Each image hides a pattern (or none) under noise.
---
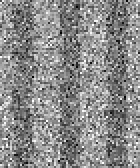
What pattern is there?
vertical stripes
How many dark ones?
3
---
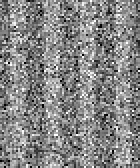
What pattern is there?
vertical stripes
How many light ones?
4
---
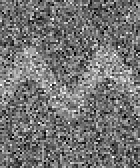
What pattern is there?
a wavy band
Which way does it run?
left to right
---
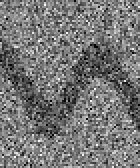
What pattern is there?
a wavy band
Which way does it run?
left to right
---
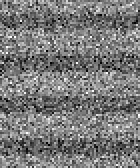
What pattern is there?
horizontal stripes
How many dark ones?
4
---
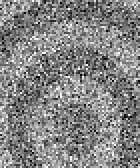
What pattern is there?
rings round one point
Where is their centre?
bottom middle
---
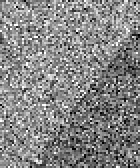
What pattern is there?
a sharp edge
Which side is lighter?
top left
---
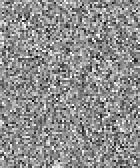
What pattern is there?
only noise
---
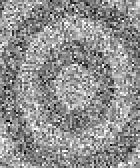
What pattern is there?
rings round one point
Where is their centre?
centre
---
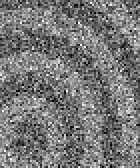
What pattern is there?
rings round one point
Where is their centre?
bottom left
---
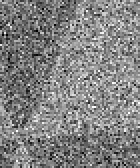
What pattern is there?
spokes from one point
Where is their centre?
bottom left
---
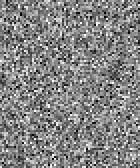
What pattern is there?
only noise
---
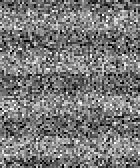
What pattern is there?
horizontal stripes
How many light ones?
4
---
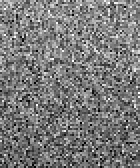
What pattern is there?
a smooth slope
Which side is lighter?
top
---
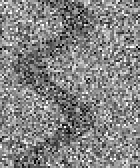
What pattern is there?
a wavy band
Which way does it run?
top to bottom
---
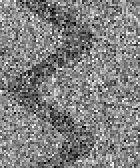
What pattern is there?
a wavy band
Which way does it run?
top to bottom
